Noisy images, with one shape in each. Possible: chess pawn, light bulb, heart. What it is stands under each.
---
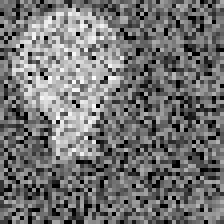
light bulb
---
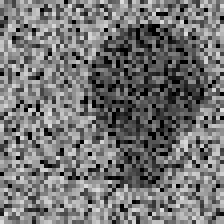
light bulb
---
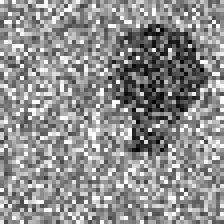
light bulb
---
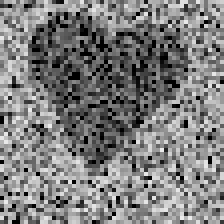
heart
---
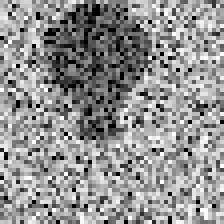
light bulb
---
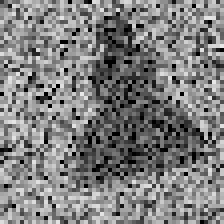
chess pawn
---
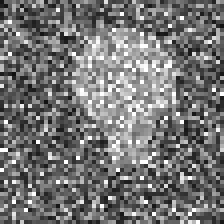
light bulb
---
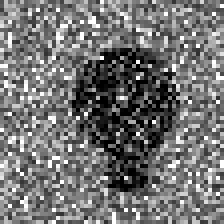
light bulb
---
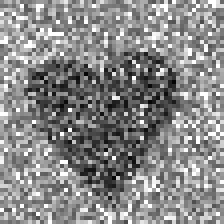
heart
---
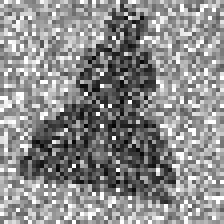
chess pawn
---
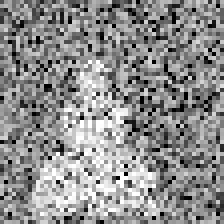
chess pawn
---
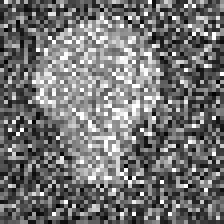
light bulb
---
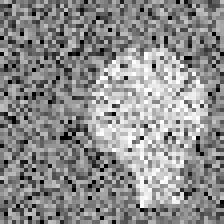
light bulb
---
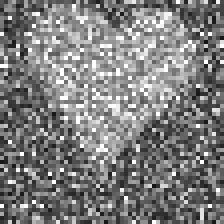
heart
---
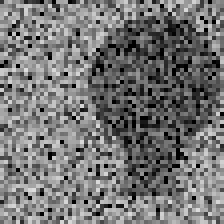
light bulb
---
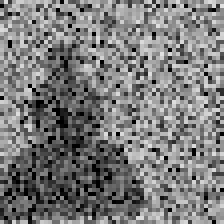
chess pawn
